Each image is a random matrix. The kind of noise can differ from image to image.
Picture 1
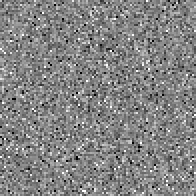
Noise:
heavy tails
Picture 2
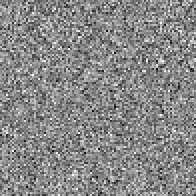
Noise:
low rank plus noise
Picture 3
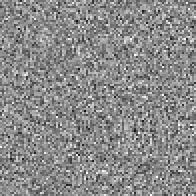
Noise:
low rank plus noise
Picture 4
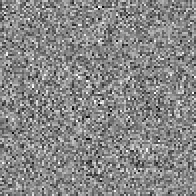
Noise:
low rank plus noise
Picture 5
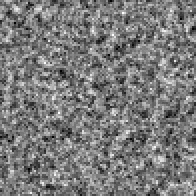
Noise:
blotchy
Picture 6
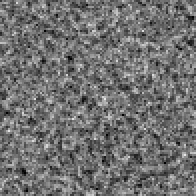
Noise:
blotchy
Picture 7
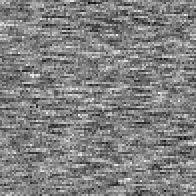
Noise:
streaked along the rows
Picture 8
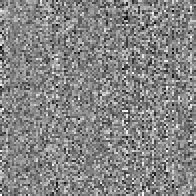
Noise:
columns of uneven size
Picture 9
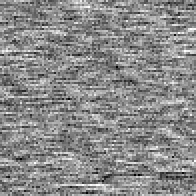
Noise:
streaked along the rows
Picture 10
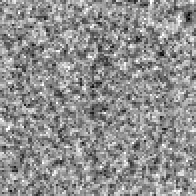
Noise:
blotchy
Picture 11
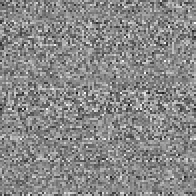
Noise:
rows of uneven size
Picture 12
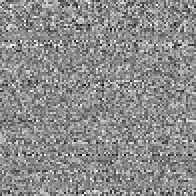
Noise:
rows of uneven size
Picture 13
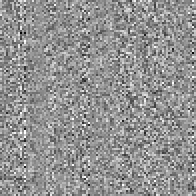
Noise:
columns of uneven size
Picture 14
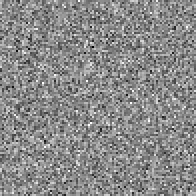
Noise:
independent entries
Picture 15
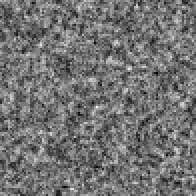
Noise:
blotchy
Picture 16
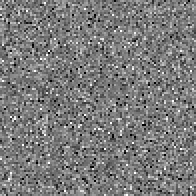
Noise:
heavy tails
